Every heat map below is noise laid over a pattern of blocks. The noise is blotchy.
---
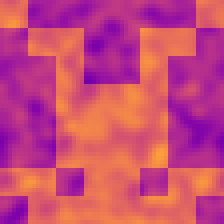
left and right mirror each other
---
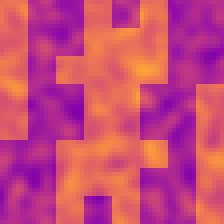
the same after a half turn
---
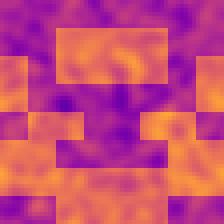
left and right mirror each other
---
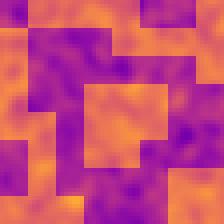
mirrored about the diagonal from the top left
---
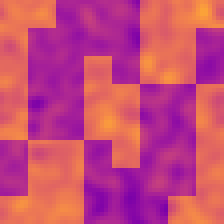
the same after a half turn
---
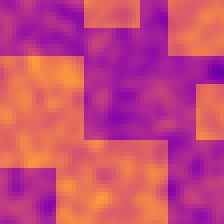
mirrored about the diagonal from the bottom left
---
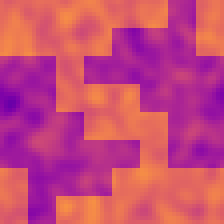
the same after a half turn
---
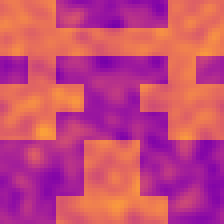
left and right mirror each other
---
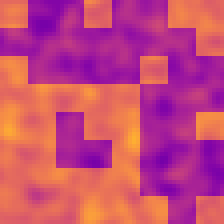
mirrored about the diagonal from the bottom left
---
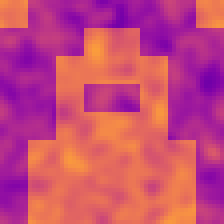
left and right mirror each other
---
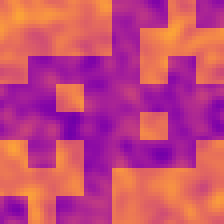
the same after a half turn
